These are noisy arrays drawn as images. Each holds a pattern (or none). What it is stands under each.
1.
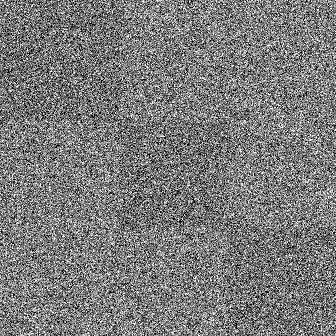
blocks along the diagonal
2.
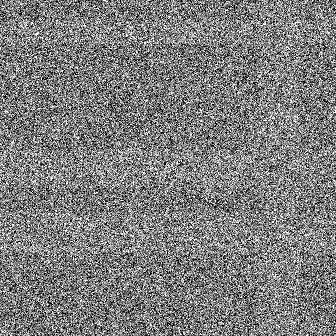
bands of rows crossing bands of columns
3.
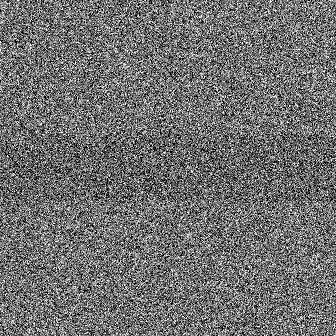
one band of rows
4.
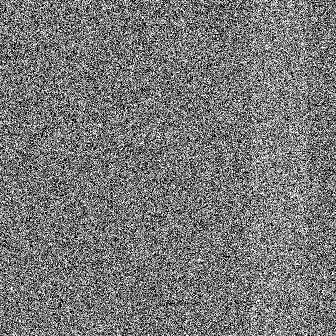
one band of columns
